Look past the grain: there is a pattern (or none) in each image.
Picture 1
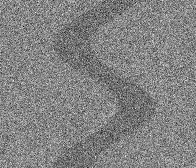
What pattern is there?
a wavy band
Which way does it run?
top to bottom
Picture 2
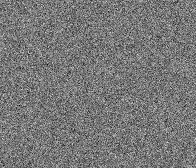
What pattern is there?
only noise
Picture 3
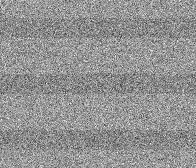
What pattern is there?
horizontal stripes
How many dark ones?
3
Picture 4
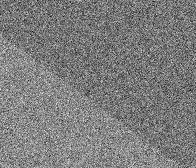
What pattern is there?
a sharp edge
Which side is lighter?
bottom left
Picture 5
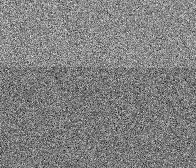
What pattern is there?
a sharp edge
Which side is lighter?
top
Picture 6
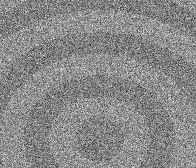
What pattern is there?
rings round one point
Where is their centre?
bottom middle
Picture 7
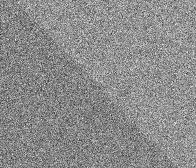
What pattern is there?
a sharp edge
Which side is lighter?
top right
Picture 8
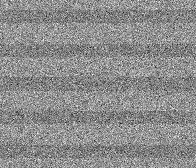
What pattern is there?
horizontal stripes
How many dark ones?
5
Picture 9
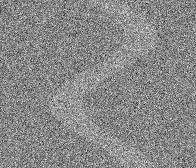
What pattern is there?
a wavy band
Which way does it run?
top to bottom
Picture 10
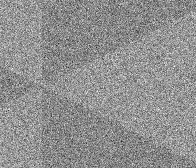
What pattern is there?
spokes from one point
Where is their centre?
middle left
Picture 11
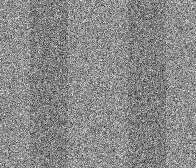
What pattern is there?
vertical stripes
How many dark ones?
2
